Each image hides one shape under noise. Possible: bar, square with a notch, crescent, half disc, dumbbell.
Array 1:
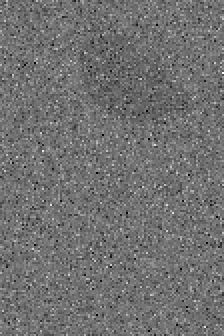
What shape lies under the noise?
half disc
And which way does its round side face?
down and left
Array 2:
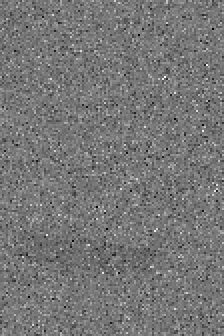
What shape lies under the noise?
bar
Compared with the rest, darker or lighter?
darker
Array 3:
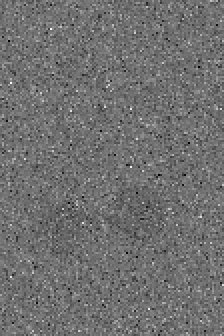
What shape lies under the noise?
dumbbell
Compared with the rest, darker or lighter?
darker
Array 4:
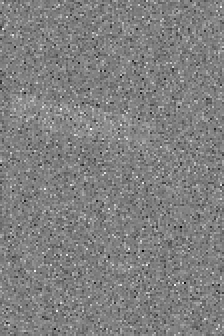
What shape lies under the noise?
bar
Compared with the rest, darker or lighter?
lighter
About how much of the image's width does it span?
two thirds
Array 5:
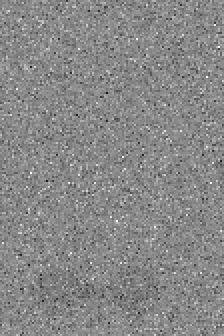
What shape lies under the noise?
dumbbell
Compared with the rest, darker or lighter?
darker
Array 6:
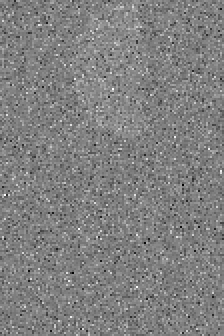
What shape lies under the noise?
half disc
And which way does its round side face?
left
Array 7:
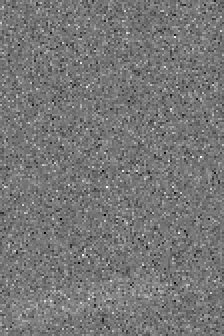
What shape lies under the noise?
bar
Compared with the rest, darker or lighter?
lighter
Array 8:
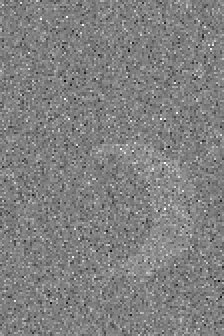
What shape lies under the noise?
crescent
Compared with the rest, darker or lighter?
lighter
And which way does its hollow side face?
left
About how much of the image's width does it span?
half
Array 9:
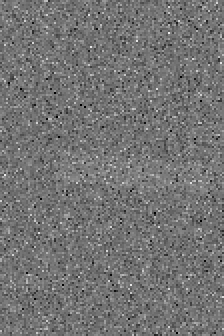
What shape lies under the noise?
bar
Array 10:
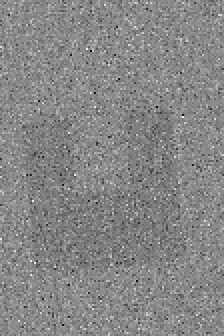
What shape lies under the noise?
square with a notch
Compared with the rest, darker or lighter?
darker
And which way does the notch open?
up
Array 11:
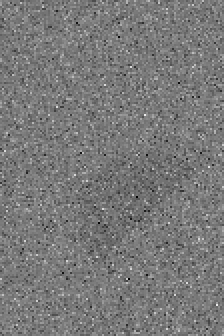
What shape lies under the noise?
half disc
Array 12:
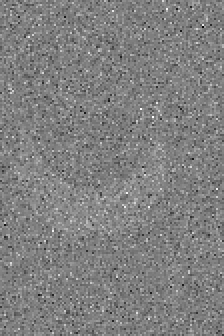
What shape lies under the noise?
crescent
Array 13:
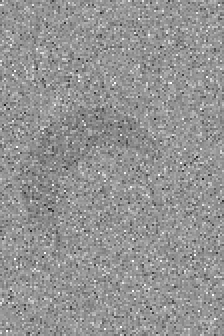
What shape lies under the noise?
crescent
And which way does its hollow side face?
down and right
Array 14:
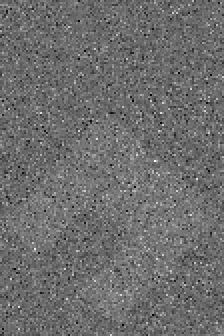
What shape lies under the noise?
square with a notch
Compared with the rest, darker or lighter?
lighter
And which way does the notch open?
down and left
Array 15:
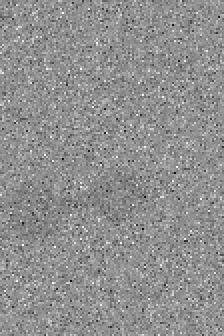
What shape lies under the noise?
dumbbell
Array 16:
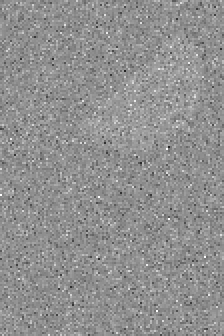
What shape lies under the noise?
half disc
